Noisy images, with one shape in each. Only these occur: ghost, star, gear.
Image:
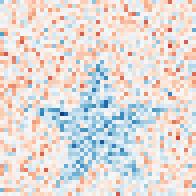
star
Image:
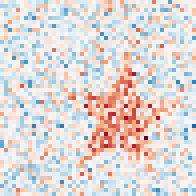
star
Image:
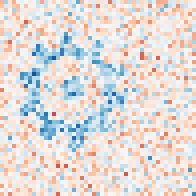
gear
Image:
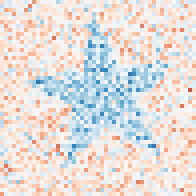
star
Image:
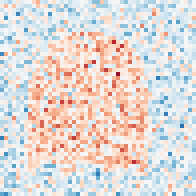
ghost
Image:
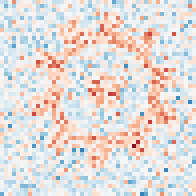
gear
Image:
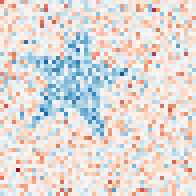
star
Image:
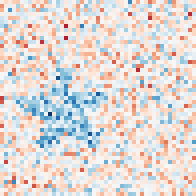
star
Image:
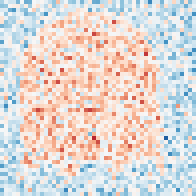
ghost
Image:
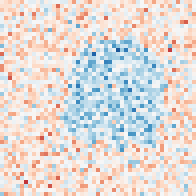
ghost
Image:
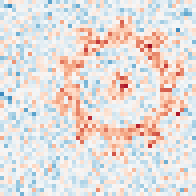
gear
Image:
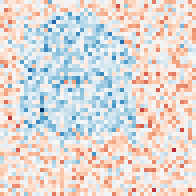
ghost
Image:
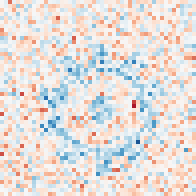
gear
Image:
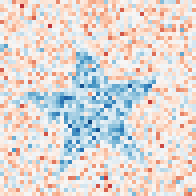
star
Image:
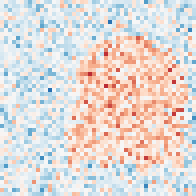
ghost
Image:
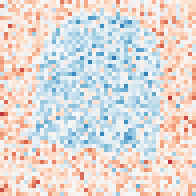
ghost
